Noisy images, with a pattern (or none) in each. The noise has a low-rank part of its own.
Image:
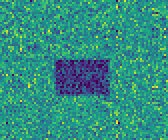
one block
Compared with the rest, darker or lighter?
darker
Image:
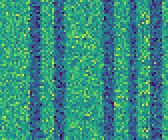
bands of columns
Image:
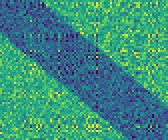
a diagonal band
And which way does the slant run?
top left to bottom right
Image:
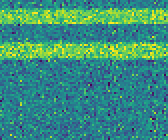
bands of rows
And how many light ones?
2
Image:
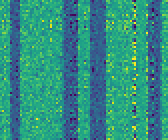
bands of columns
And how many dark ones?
4
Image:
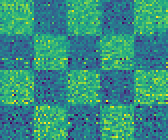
a checkerboard
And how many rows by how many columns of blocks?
4 by 5
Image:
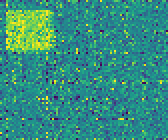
one block
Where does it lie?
top left
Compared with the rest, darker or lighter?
lighter
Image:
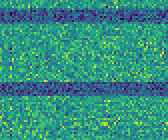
bands of rows
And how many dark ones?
2
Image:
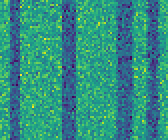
bands of columns
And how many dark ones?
4
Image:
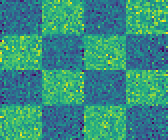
a checkerboard
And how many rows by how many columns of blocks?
4 by 4
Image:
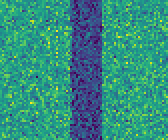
one band of columns
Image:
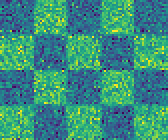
a checkerboard
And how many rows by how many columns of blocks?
4 by 5
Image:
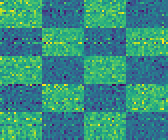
a checkerboard
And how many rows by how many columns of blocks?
5 by 4
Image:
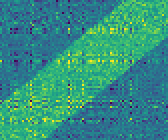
a diagonal band
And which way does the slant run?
bottom left to top right
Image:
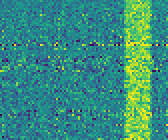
one band of columns
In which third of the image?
right
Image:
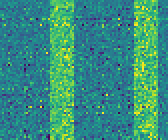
bands of columns
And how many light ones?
2
